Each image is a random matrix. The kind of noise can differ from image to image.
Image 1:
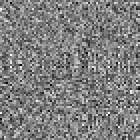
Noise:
low rank plus noise
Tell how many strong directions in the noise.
one
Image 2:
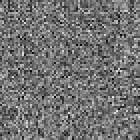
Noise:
low rank plus noise
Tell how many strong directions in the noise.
two
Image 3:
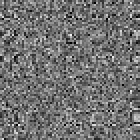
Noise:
low rank plus noise
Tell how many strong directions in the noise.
one
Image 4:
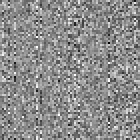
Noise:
columns of uneven size
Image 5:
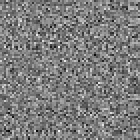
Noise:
low rank plus noise
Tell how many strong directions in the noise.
three or four
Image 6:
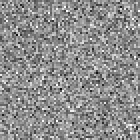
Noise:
independent entries
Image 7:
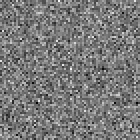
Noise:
independent entries
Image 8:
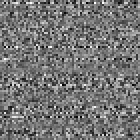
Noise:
rows of uneven size
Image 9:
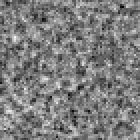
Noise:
blotchy
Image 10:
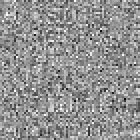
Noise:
low rank plus noise
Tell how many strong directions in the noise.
one
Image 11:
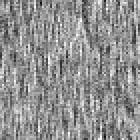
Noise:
streaked along the columns
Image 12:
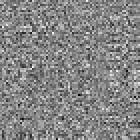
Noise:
low rank plus noise
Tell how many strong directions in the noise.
two
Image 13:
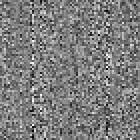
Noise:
columns of uneven size
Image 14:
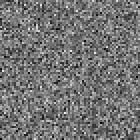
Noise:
independent entries
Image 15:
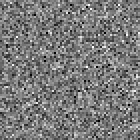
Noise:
independent entries
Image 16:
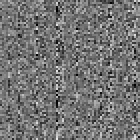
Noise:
columns of uneven size
